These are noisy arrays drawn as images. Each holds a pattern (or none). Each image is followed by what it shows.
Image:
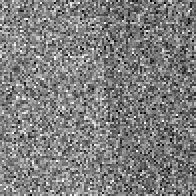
a sharp edge
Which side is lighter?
left
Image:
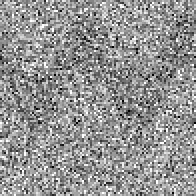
a wavy band
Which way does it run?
left to right
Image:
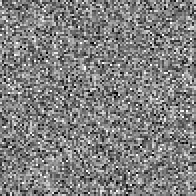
only noise
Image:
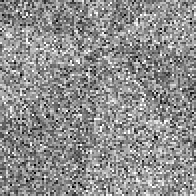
spokes from one point
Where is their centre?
top middle
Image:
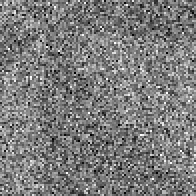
spokes from one point
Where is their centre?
top left
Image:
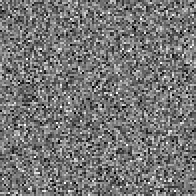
only noise
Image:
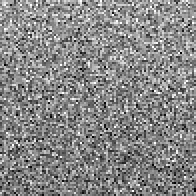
a smooth slope
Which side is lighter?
top
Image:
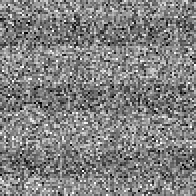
horizontal stripes
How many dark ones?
3
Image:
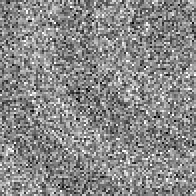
rings round one point
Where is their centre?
top right
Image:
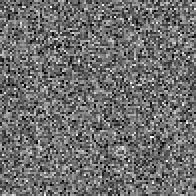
only noise
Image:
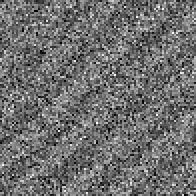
diagonal stripes
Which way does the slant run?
bottom left to top right
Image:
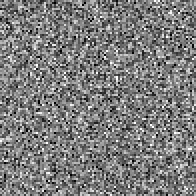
only noise
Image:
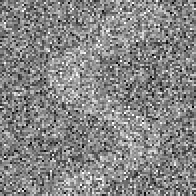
a wavy band
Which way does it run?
top to bottom
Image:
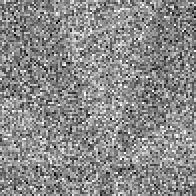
spokes from one point
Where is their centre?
bottom middle
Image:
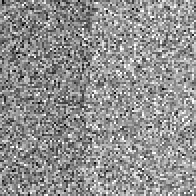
a sharp edge
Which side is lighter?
right
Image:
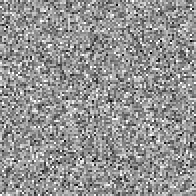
only noise
